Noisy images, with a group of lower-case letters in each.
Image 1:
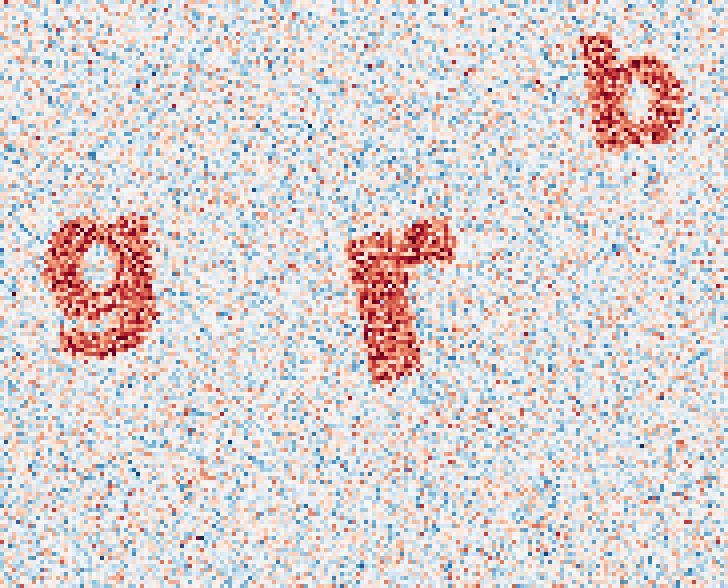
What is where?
top right: b; middle left: g; centre: r
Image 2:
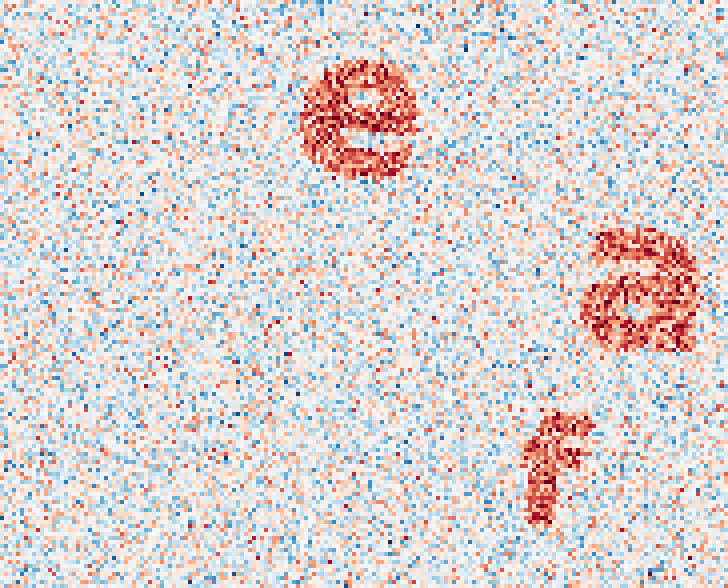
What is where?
top middle: e; middle right: a; bottom right: f
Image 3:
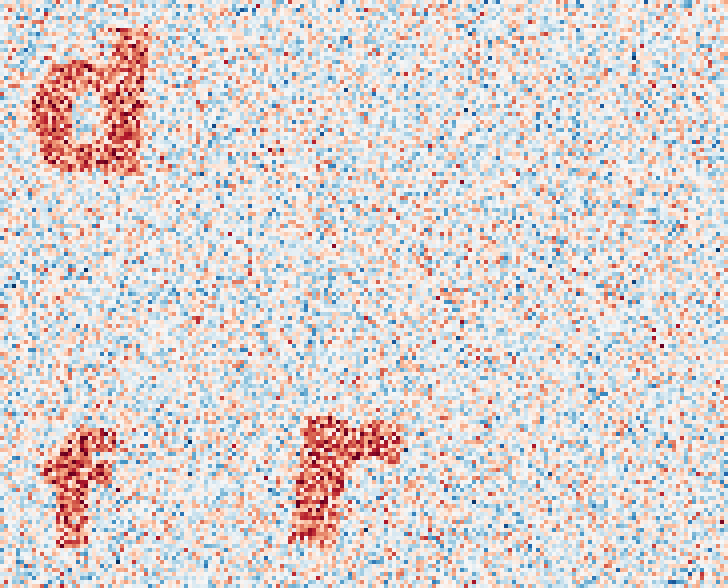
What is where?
top left: d; bottom left: f; bottom middle: r
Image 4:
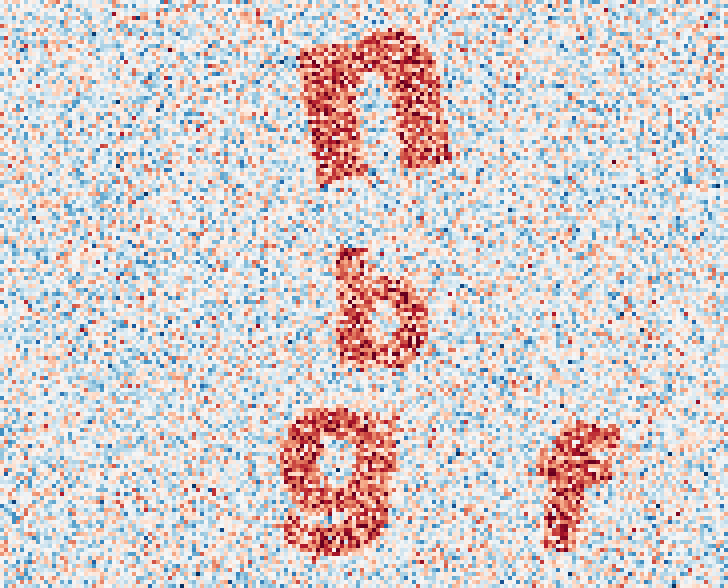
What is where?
top middle: n; centre: b; bottom middle: g; bottom right: f
